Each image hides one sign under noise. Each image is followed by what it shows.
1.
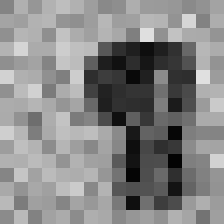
pilcrow
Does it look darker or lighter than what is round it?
darker
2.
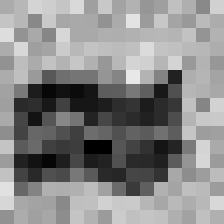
approximately sign
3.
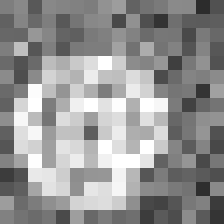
at sign
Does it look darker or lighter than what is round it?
lighter
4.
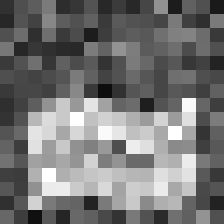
approximately sign
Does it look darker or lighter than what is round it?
lighter
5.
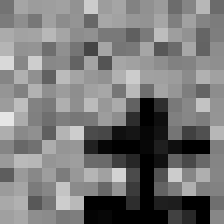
plus-minus sign
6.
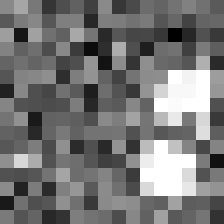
colon
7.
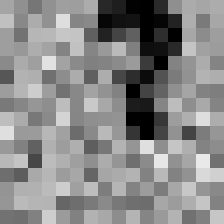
question mark
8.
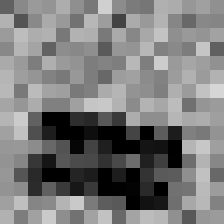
equals sign
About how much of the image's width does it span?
two thirds
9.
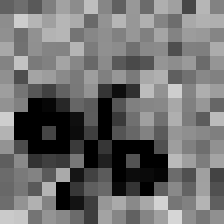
percent sign
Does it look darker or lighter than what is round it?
darker
